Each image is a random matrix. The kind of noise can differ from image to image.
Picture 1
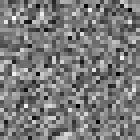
independent entries
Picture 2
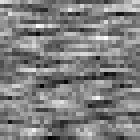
streaked along the rows
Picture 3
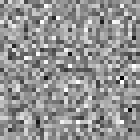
low rank plus noise
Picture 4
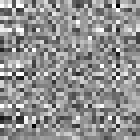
low rank plus noise
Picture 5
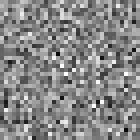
low rank plus noise
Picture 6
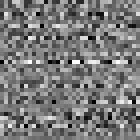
rows of uneven size
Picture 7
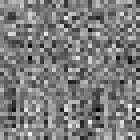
low rank plus noise
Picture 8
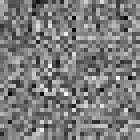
low rank plus noise
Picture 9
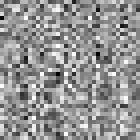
low rank plus noise
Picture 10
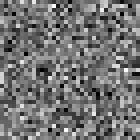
independent entries
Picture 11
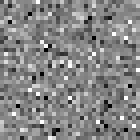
heavy tails
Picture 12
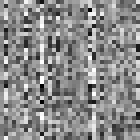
columns of uneven size
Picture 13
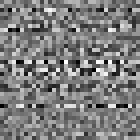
rows of uneven size
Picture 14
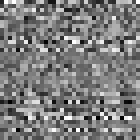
rows of uneven size
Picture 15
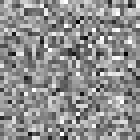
low rank plus noise
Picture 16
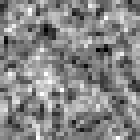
blotchy
